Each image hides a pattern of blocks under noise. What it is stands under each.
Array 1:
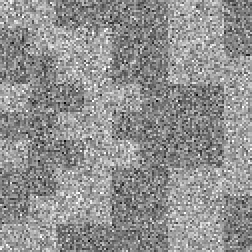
top and bottom mirror each other
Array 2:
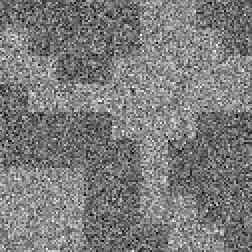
mirrored about the diagonal from the bottom left
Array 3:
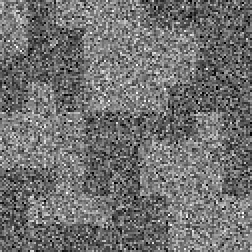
no symmetry
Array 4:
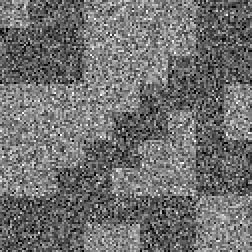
mirrored about the diagonal from the top left
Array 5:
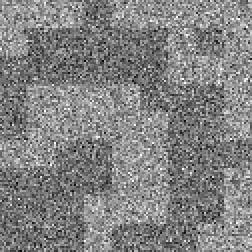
mirrored about the diagonal from the bottom left
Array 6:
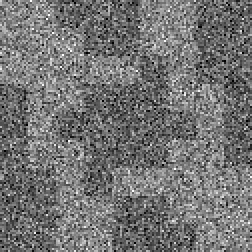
the same after a half turn
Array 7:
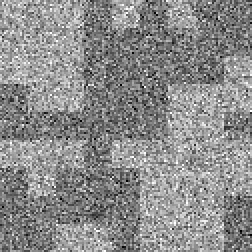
no symmetry
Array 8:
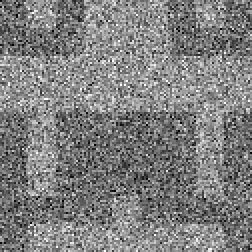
left and right mirror each other
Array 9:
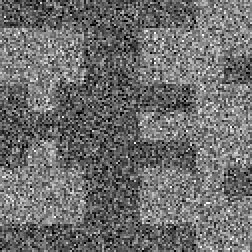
top and bottom mirror each other
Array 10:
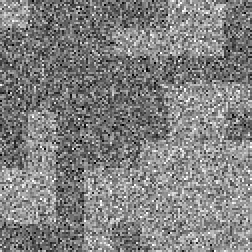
mirrored about the diagonal from the top left
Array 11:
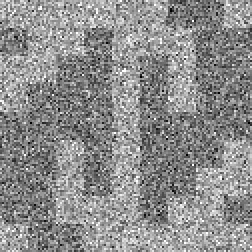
the same after a half turn
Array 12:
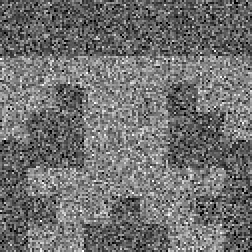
left and right mirror each other
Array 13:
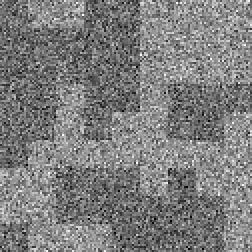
no symmetry
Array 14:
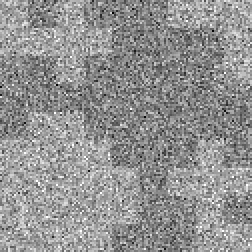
mirrored about the diagonal from the bottom left
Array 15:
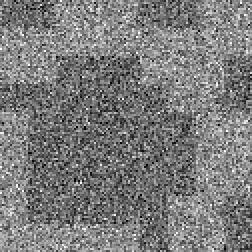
mirrored about the diagonal from the bottom left
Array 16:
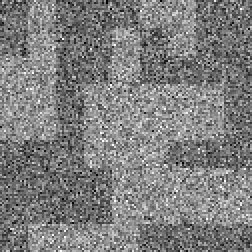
no symmetry
